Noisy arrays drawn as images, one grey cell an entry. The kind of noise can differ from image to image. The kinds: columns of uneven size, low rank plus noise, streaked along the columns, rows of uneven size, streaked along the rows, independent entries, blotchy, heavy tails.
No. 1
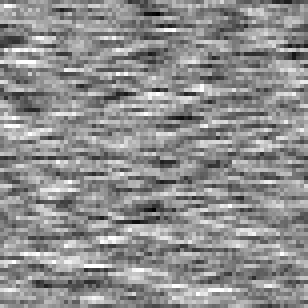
streaked along the rows
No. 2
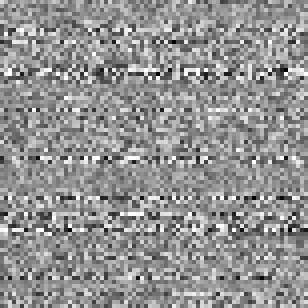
rows of uneven size
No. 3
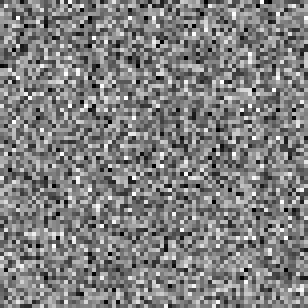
independent entries
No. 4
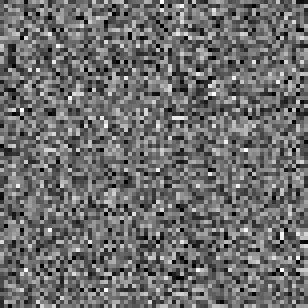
low rank plus noise
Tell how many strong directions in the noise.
five to eight
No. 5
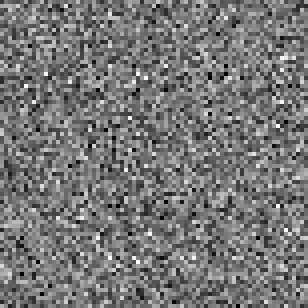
independent entries
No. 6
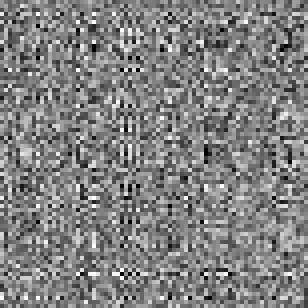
low rank plus noise
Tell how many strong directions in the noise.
two
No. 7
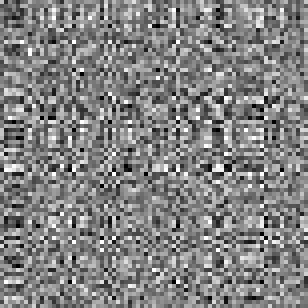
low rank plus noise
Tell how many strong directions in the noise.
one
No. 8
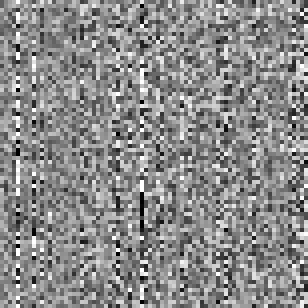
columns of uneven size
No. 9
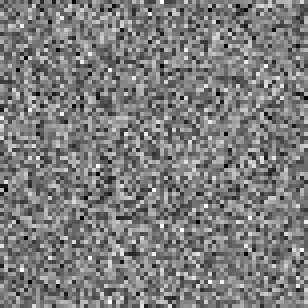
independent entries
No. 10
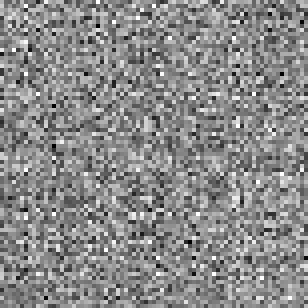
low rank plus noise
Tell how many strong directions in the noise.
five to eight
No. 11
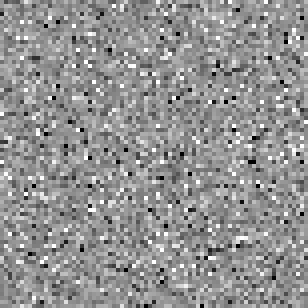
heavy tails
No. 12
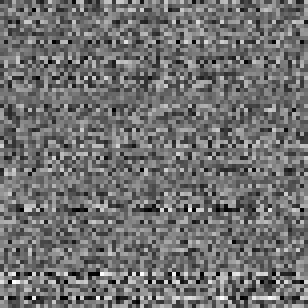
rows of uneven size
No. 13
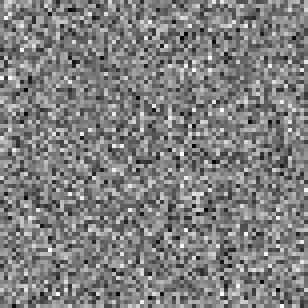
independent entries
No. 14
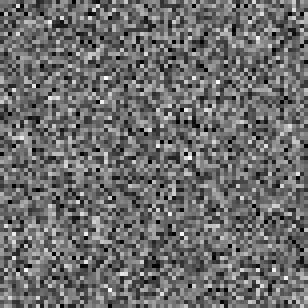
independent entries
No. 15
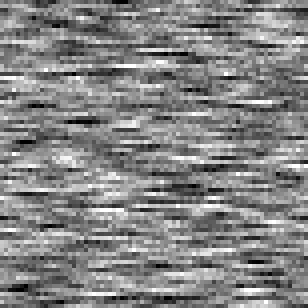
streaked along the rows
